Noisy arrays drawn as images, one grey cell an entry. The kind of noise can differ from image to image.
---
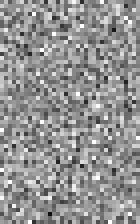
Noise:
independent entries
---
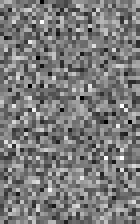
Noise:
independent entries
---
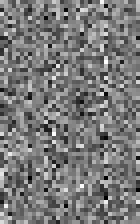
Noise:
columns of uneven size
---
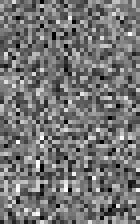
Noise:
low rank plus noise
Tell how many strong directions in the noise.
one
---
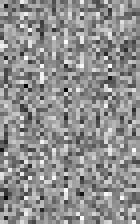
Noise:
columns of uneven size
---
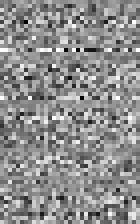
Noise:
rows of uneven size
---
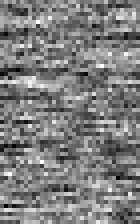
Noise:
streaked along the rows
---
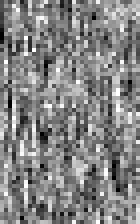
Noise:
streaked along the columns
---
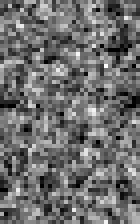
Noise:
blotchy
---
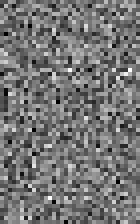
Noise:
low rank plus noise
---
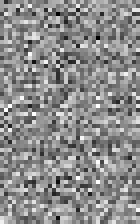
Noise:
low rank plus noise
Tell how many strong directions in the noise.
two
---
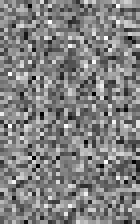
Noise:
low rank plus noise
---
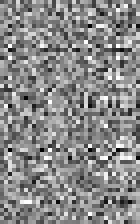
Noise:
low rank plus noise
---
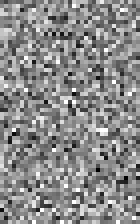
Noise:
independent entries
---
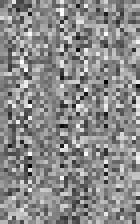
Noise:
columns of uneven size
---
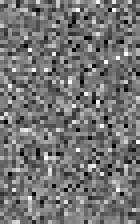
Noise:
heavy tails
